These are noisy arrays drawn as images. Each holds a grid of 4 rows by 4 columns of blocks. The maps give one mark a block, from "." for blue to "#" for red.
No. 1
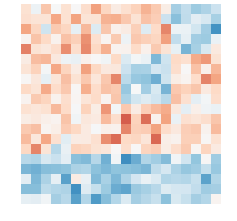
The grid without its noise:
# # # .
# # . #
# # # #
. . . .
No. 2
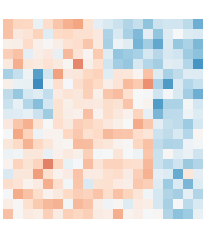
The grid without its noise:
# # . .
. # # .
# # # .
# # # .
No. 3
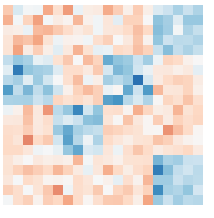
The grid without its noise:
# # # .
. # . #
# . # #
# # # .
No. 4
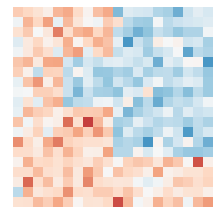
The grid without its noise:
# # . .
# . . .
# # . .
# # # #
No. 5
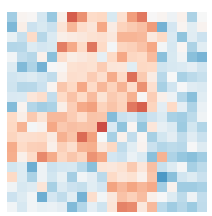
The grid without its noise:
. # # .
. # # .
# # . .
. . # .
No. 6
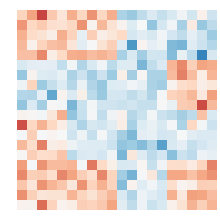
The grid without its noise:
# # . .
. . . #
# . . .
# # . #
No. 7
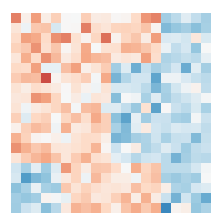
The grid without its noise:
# # # .
# # . .
# # . .
. # # .
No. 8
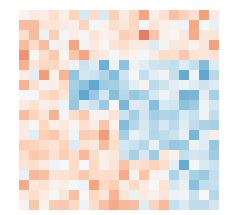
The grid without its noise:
# # # #
# . . .
# # . .
# # # .
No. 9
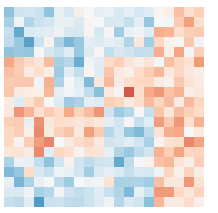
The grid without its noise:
. . . #
# . # #
# # . #
. . . #
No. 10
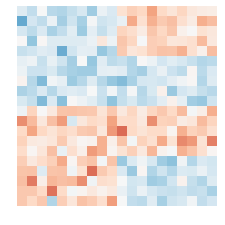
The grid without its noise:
. . # #
. . . .
# # # #
# # . .
